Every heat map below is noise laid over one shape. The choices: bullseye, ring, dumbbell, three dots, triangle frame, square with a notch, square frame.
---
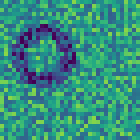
dark ring
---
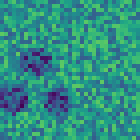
dark three dots
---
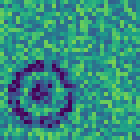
dark bullseye
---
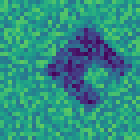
dark square with a notch
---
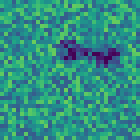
dark dumbbell
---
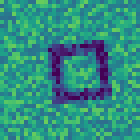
dark square frame
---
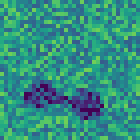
dark dumbbell
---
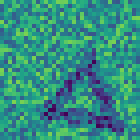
dark triangle frame
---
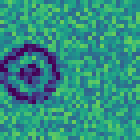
dark bullseye, middle left
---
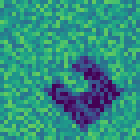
dark square with a notch
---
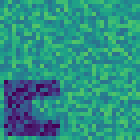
dark square with a notch, bottom left
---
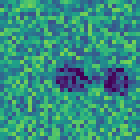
dark dumbbell
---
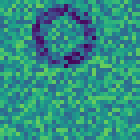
dark ring
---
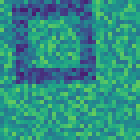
dark square frame
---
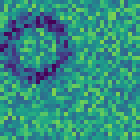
dark ring
